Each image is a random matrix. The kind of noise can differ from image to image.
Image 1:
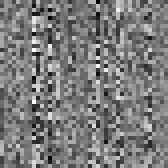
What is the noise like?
columns of uneven size
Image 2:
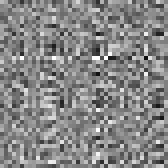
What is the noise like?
low rank plus noise
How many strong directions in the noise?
two
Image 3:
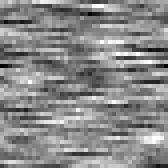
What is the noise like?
streaked along the rows
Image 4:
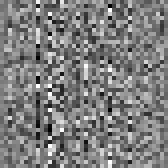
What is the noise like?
columns of uneven size
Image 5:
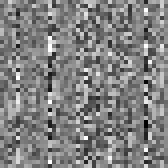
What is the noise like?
columns of uneven size
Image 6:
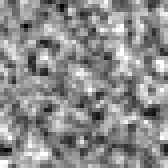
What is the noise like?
blotchy
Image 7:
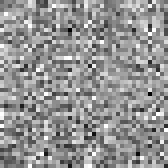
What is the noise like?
low rank plus noise
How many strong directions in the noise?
five to eight
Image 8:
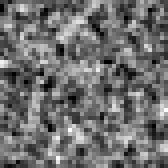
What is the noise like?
blotchy
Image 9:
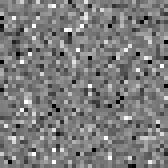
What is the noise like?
heavy tails
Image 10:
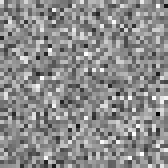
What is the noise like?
independent entries
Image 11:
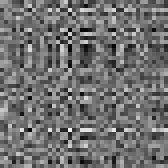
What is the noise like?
low rank plus noise
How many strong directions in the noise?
one
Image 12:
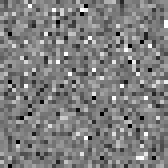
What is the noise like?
heavy tails
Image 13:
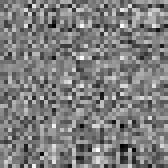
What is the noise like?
low rank plus noise
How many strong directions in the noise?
two
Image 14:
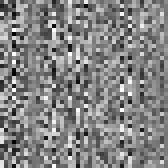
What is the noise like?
columns of uneven size
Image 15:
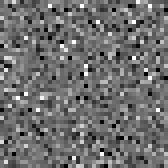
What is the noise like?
heavy tails
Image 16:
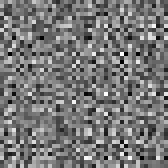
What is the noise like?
low rank plus noise
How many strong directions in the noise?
two
